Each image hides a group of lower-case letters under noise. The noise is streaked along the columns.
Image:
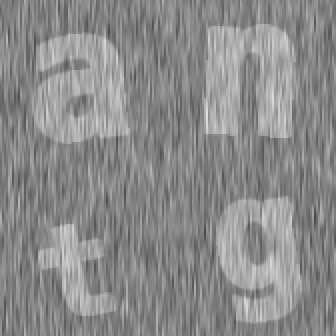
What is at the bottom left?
t
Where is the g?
bottom right
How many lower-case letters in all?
4
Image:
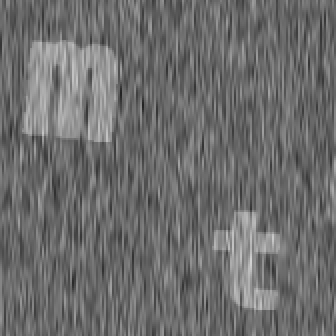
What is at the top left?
m
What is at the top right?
nothing
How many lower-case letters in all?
2
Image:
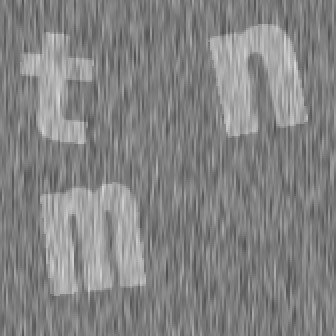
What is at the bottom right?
nothing
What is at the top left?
t
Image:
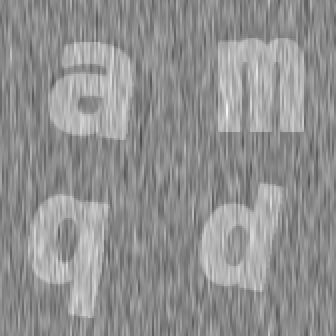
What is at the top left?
a
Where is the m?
top right
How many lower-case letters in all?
4
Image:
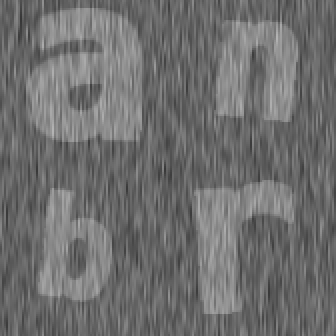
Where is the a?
top left
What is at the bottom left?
b
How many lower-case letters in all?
4
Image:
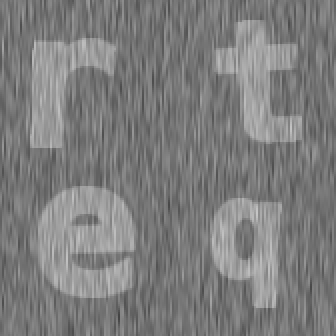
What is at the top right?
t
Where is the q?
bottom right
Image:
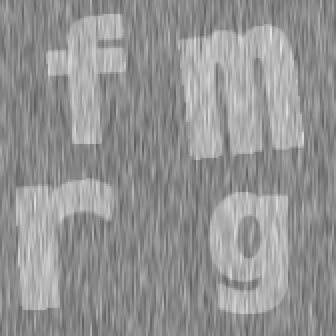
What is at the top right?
m
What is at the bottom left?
r
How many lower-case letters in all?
4
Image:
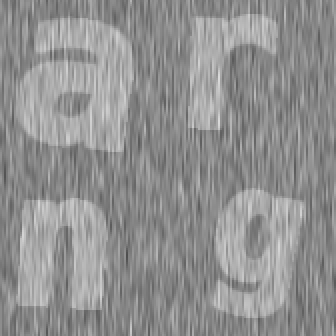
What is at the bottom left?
n
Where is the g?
bottom right
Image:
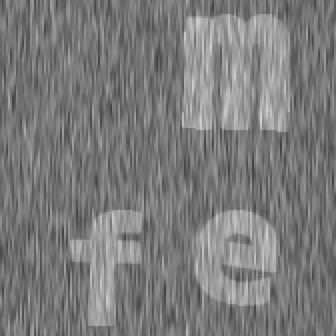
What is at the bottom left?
f
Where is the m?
top right
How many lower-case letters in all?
3
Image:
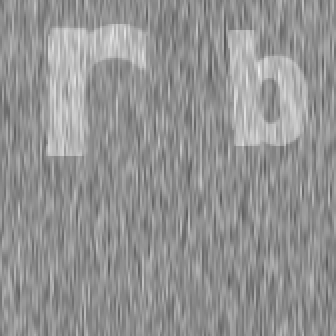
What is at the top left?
r
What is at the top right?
b
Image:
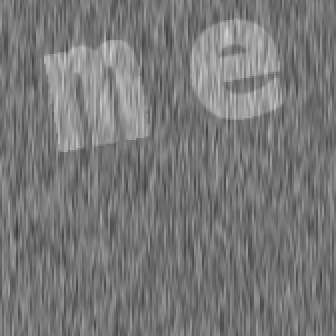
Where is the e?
top right
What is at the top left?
m
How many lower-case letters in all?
2
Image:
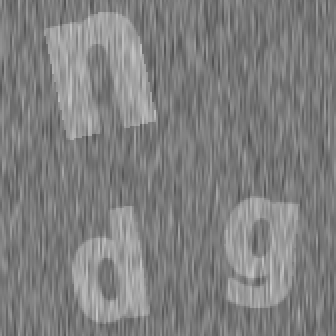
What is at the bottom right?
g
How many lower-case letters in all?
3
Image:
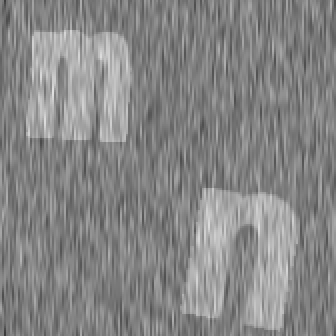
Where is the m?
top left
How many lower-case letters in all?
2
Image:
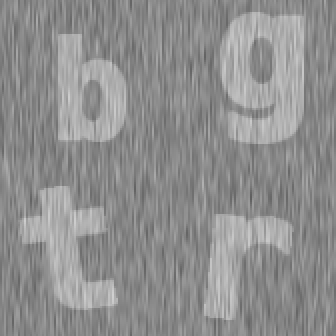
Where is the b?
top left
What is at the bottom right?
r
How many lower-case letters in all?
4
